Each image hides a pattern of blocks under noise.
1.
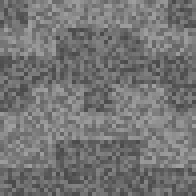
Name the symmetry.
left and right mirror each other
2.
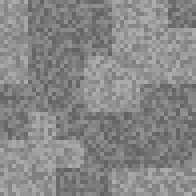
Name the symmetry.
mirrored about the diagonal from the bottom left
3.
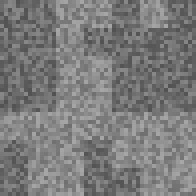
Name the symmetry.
no symmetry
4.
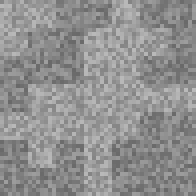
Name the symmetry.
mirrored about the diagonal from the top left
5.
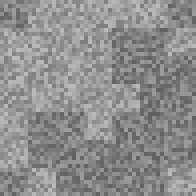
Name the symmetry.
mirrored about the diagonal from the top left
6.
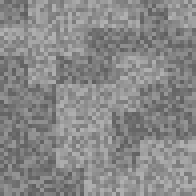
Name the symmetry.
no symmetry
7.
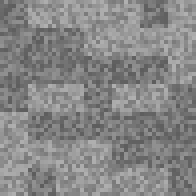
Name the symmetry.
the same after a half turn
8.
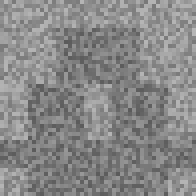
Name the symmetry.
left and right mirror each other
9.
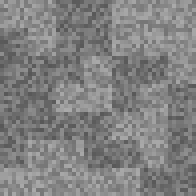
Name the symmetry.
no symmetry
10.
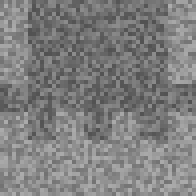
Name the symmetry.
left and right mirror each other
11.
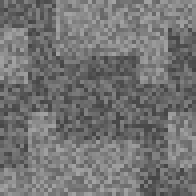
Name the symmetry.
the same after a half turn
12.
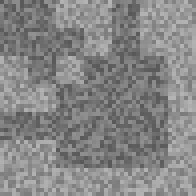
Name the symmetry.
mirrored about the diagonal from the top left
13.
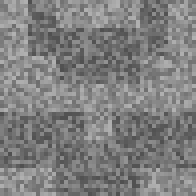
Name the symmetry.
left and right mirror each other
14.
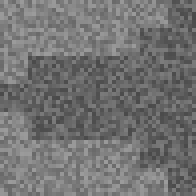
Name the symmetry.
top and bottom mirror each other
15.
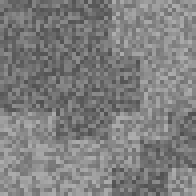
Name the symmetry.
mirrored about the diagonal from the top left
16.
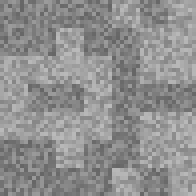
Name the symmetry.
top and bottom mirror each other
